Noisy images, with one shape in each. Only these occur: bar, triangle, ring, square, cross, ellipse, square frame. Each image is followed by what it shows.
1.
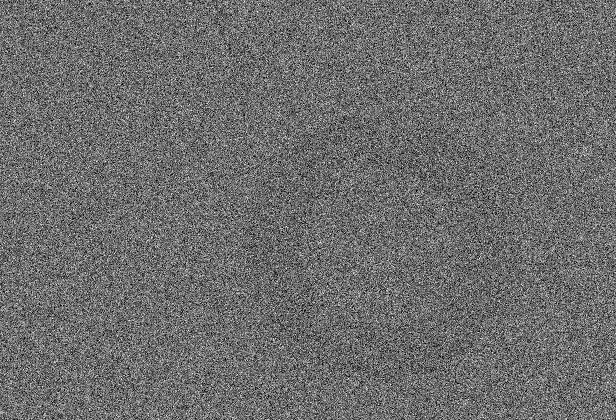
ring
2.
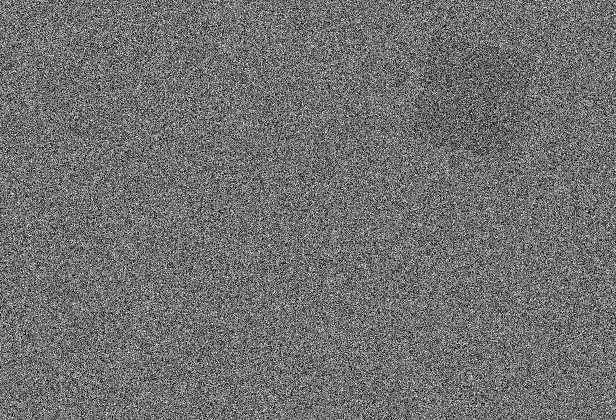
square
